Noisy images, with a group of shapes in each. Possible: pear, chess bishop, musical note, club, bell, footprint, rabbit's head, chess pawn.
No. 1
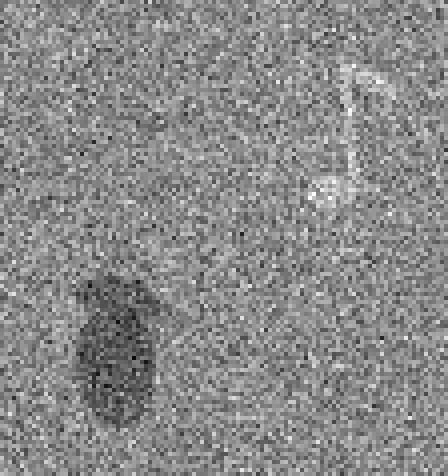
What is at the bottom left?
footprint
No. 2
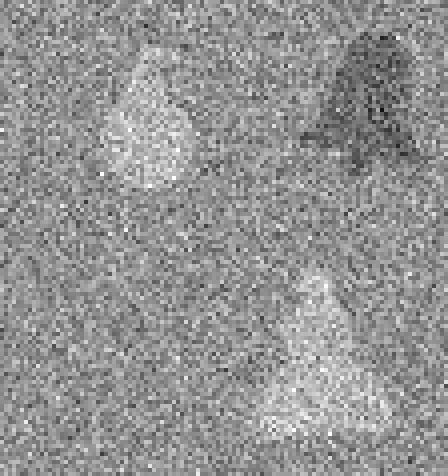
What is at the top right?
bell
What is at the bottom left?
nothing
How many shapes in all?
3
